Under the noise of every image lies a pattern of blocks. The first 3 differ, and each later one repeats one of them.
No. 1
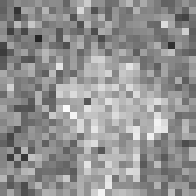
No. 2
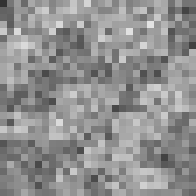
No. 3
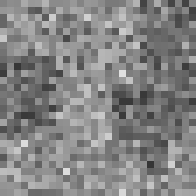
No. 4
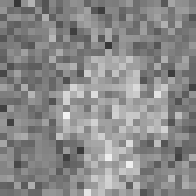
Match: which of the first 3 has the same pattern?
1
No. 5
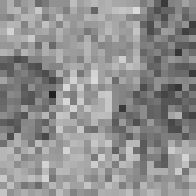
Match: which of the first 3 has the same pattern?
3
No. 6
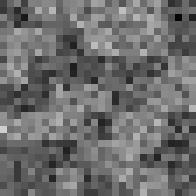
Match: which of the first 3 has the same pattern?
2
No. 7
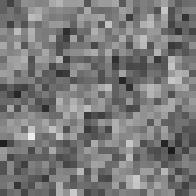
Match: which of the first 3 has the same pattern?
2
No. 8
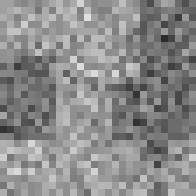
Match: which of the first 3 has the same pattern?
3
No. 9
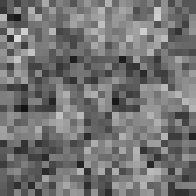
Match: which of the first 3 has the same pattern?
2
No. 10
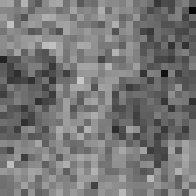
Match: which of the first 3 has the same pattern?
3
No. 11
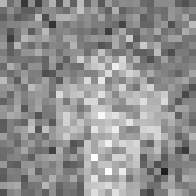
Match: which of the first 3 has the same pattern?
1
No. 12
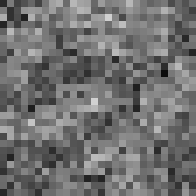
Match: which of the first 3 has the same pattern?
2
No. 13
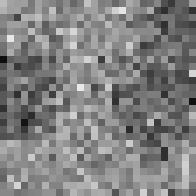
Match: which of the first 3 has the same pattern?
3
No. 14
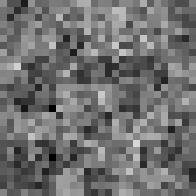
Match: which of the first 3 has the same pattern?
2
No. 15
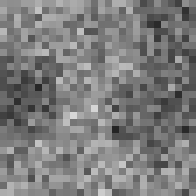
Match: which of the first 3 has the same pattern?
3
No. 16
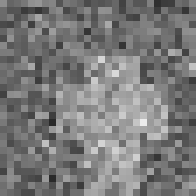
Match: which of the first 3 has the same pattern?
1
